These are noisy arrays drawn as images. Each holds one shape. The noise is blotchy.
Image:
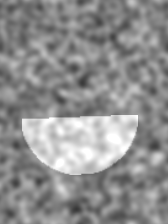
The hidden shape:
half disc
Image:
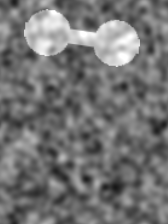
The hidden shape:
dumbbell
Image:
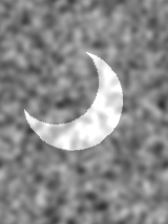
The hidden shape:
crescent
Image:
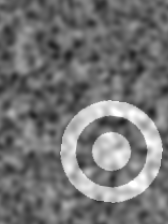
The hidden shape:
bullseye
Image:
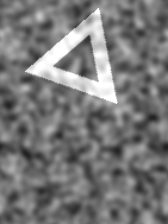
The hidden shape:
triangle frame
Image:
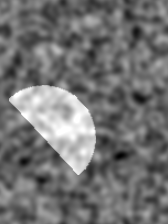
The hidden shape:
half disc
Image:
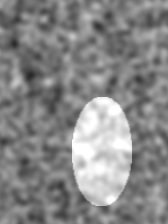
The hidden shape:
ellipse
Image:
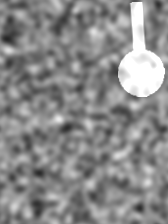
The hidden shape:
lollipop
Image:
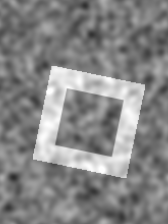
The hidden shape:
square frame
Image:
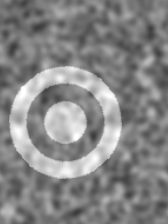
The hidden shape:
bullseye
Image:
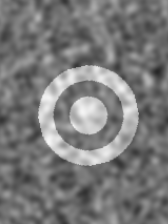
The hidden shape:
bullseye
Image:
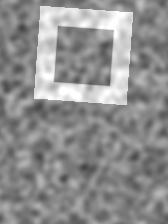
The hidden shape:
square frame
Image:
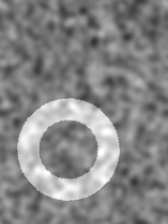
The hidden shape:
ring
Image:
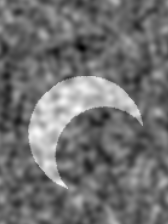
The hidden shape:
crescent
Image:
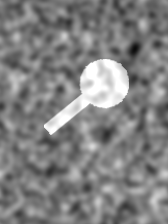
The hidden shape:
lollipop
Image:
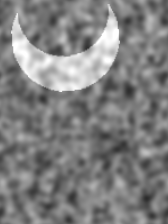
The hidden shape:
crescent
